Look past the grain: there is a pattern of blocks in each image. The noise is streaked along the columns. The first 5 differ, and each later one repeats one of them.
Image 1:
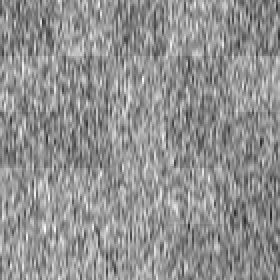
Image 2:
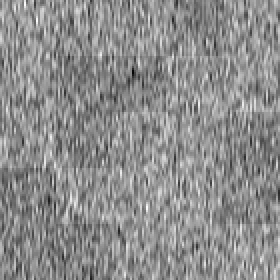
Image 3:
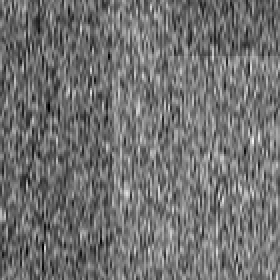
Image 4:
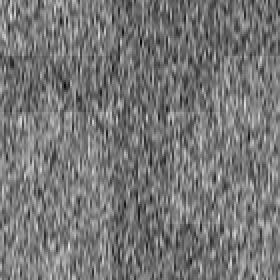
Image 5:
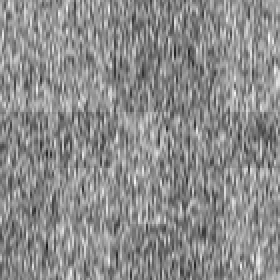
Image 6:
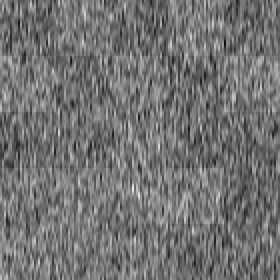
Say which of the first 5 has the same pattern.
1
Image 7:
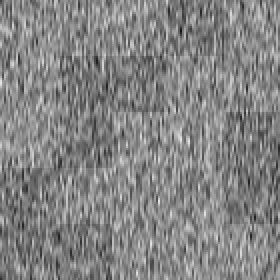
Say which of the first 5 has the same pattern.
2
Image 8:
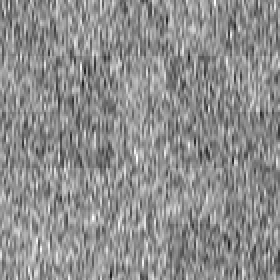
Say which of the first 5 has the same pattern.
1
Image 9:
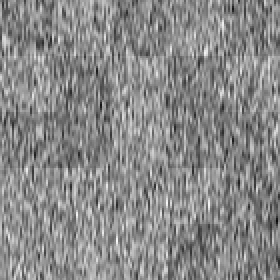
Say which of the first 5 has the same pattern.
1
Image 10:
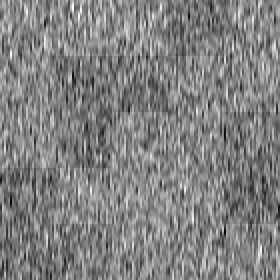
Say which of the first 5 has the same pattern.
2
